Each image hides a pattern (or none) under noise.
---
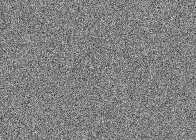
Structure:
only noise
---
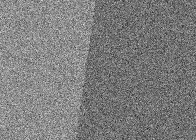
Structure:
a sharp edge
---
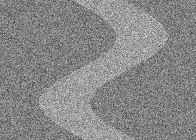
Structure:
a wavy band
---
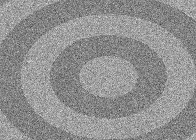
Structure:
rings round one point
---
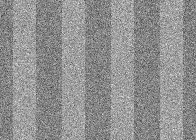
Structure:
vertical stripes
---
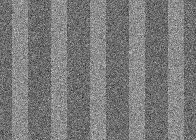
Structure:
vertical stripes
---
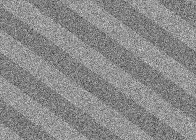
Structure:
diagonal stripes
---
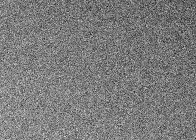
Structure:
a smooth slope
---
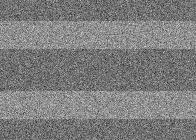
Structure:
horizontal stripes
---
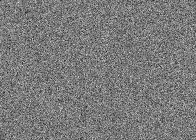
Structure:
only noise
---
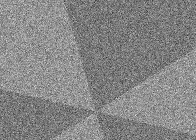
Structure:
spokes from one point
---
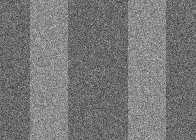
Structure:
vertical stripes
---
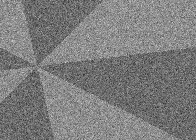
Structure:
spokes from one point
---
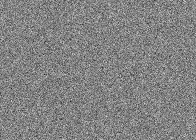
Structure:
only noise
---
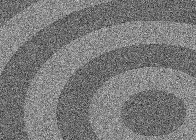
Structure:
rings round one point
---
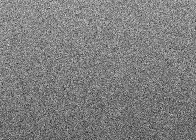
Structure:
a smooth slope
